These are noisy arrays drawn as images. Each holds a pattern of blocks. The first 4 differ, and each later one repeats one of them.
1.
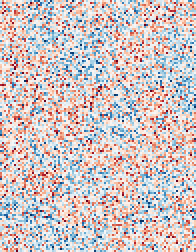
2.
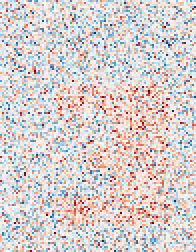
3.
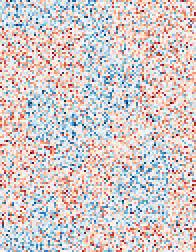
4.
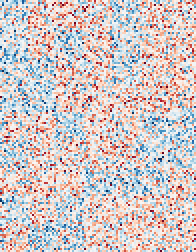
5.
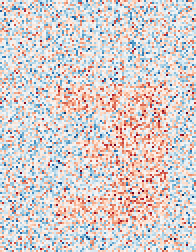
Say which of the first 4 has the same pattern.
2
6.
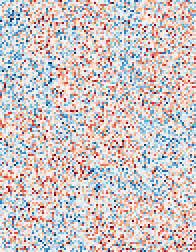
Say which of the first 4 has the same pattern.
4
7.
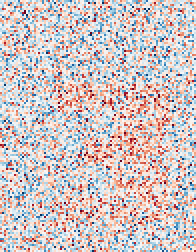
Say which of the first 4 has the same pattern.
2
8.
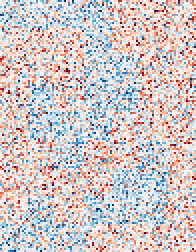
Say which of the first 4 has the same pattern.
3
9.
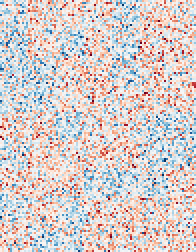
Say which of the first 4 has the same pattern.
4
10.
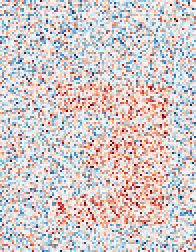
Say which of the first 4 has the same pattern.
2
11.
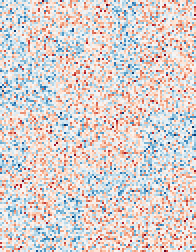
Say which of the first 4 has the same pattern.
4
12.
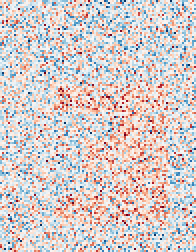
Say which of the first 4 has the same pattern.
2
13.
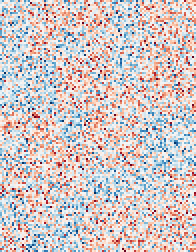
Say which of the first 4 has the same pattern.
4
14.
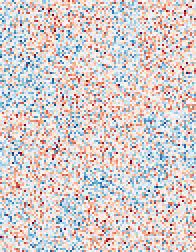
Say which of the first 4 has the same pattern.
4
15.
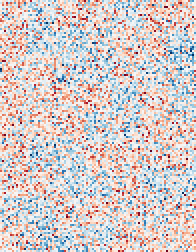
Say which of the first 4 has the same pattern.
1
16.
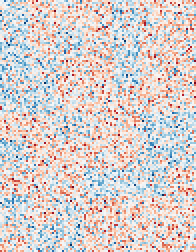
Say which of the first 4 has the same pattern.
4
